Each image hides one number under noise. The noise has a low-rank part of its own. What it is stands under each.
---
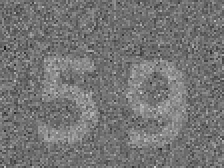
59
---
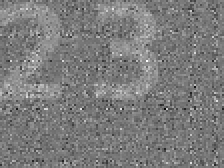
23
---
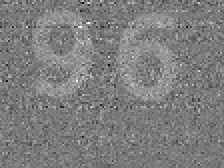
96
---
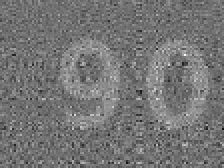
90
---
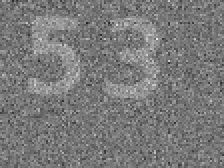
53
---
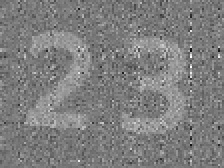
23
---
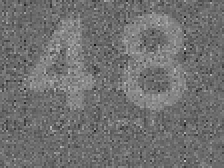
48
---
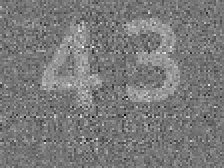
43
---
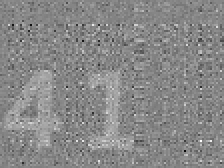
41
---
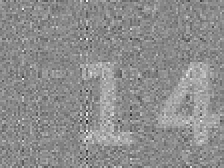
14
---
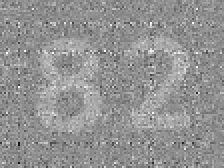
82
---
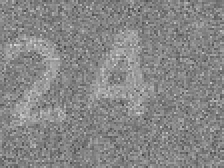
24
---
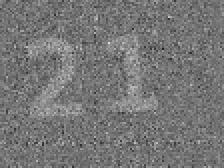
21
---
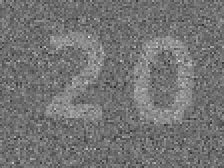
20
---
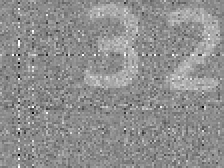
32
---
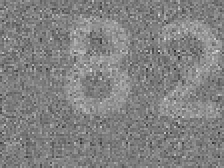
82
